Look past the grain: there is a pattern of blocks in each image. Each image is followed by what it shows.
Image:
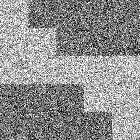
the same after a half turn
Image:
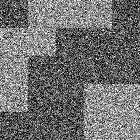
mirrored about the diagonal from the top left
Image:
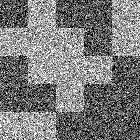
mirrored about the diagonal from the top left
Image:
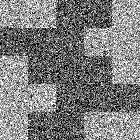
the same after a half turn
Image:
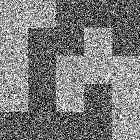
no symmetry
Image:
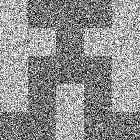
left and right mirror each other
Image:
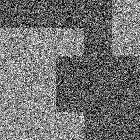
no symmetry
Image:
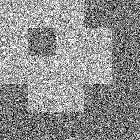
mirrored about the diagonal from the top left
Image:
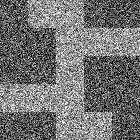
the same after a half turn
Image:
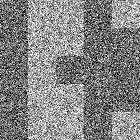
top and bottom mirror each other
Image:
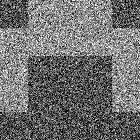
left and right mirror each other
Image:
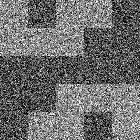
the same after a half turn
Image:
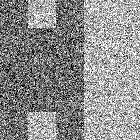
top and bottom mirror each other
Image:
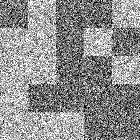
no symmetry
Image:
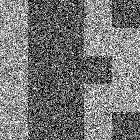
top and bottom mirror each other
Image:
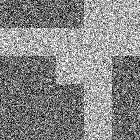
mirrored about the diagonal from the bottom left
